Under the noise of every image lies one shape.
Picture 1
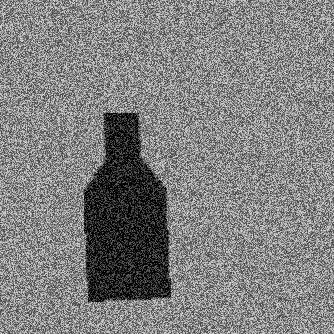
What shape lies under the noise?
bottle
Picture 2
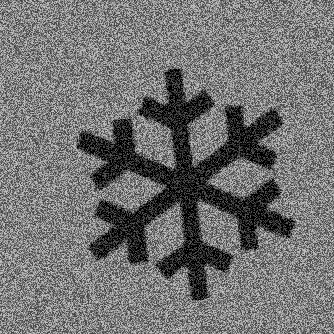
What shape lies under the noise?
snowflake
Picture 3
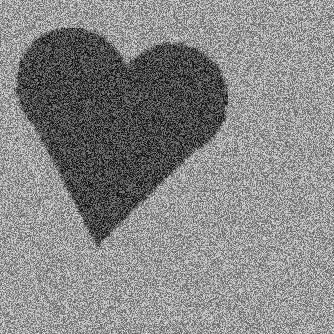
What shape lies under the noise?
heart
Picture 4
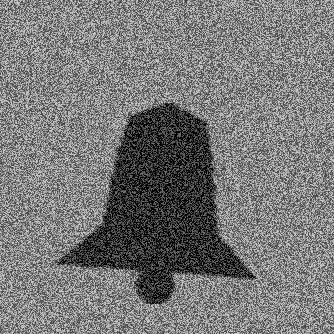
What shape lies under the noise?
bell
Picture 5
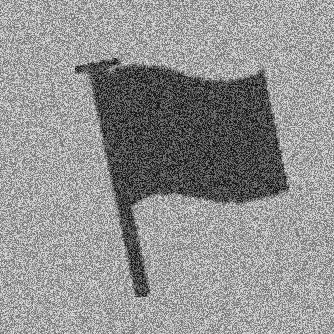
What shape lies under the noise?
flag
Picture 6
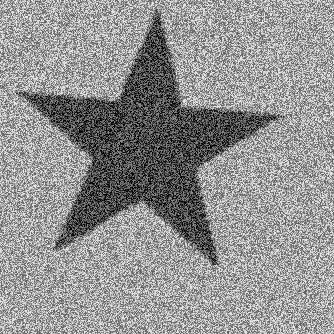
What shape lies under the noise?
star
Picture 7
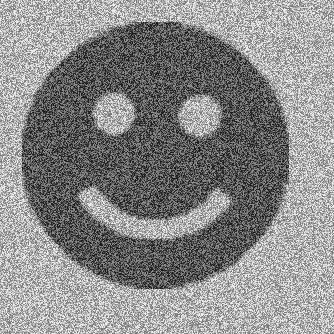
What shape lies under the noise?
smiling face
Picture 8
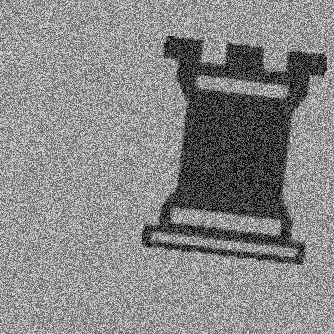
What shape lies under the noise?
chess rook
